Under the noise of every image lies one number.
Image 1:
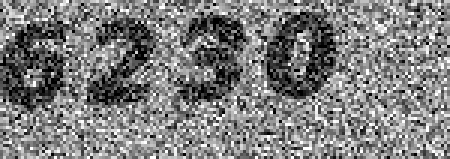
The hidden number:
6230
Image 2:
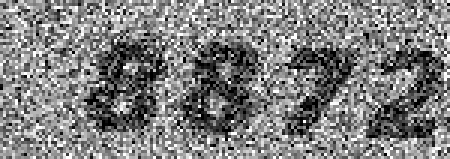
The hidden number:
8872
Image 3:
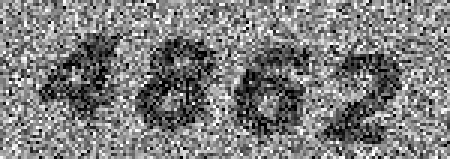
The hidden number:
4862
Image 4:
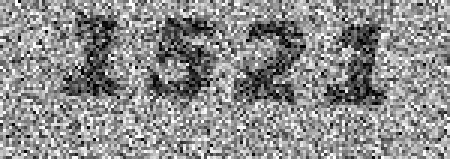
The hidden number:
1521
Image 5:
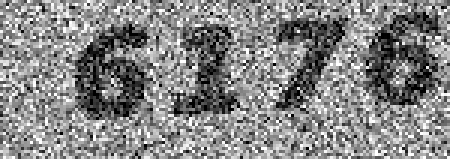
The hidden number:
6176
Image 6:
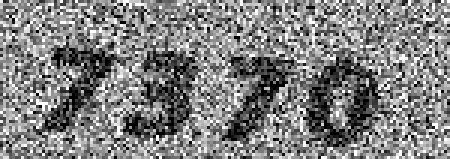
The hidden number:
7370
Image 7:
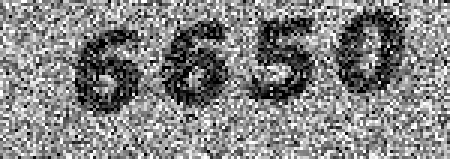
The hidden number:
6650
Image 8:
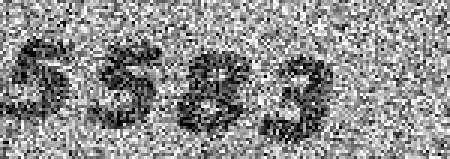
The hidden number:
5583
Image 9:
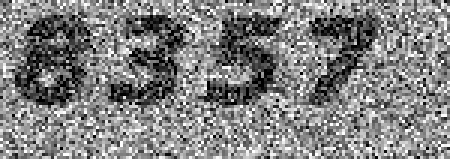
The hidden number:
8357
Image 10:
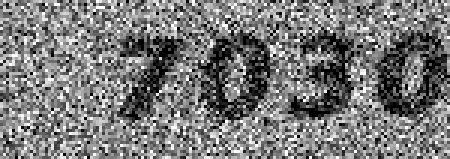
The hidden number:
7030
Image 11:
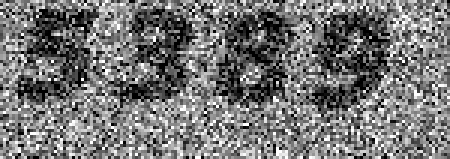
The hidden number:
5389
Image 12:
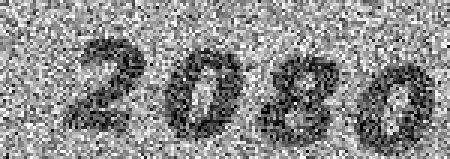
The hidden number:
2080
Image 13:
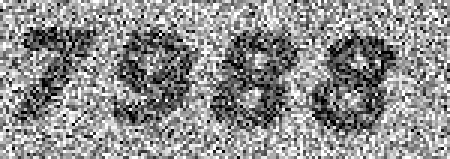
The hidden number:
7988
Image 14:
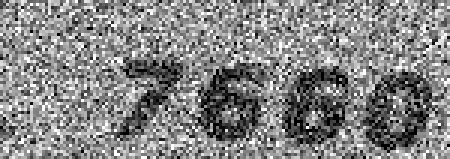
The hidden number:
7660
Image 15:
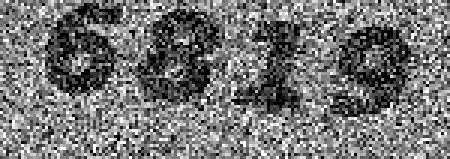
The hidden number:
6819
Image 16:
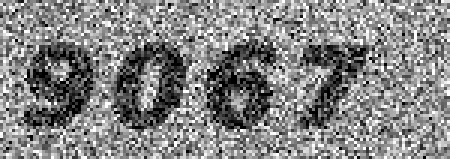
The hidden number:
9067
